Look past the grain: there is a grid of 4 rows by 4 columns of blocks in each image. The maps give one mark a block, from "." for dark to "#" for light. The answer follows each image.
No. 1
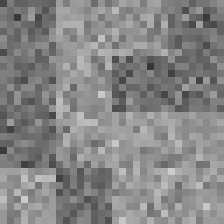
. # # .
. # . .
. # # #
# . # #
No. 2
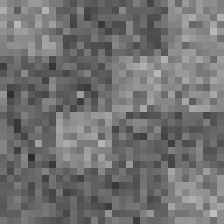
# . . #
. . # #
. # . .
. . . #
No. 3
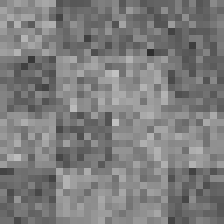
# . . .
. # # .
# . # #
. # # .
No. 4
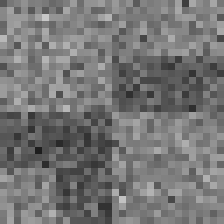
# # # #
# # . .
. . # #
# . # #
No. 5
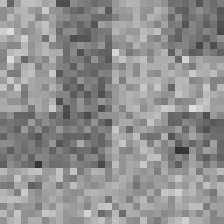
# . # .
# . # #
. . # .
# # # #
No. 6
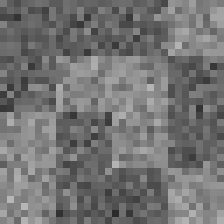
. . . #
. # # .
# . # .
# . . #
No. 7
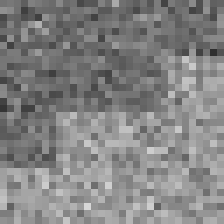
. . . .
. . . #
. # # #
# # # #
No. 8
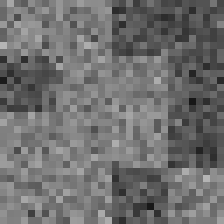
# # . .
. # # .
# # # .
# # . #
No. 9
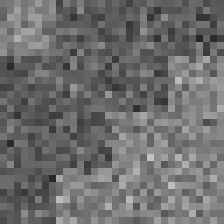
# . . .
. . . #
. . # #
. # # #
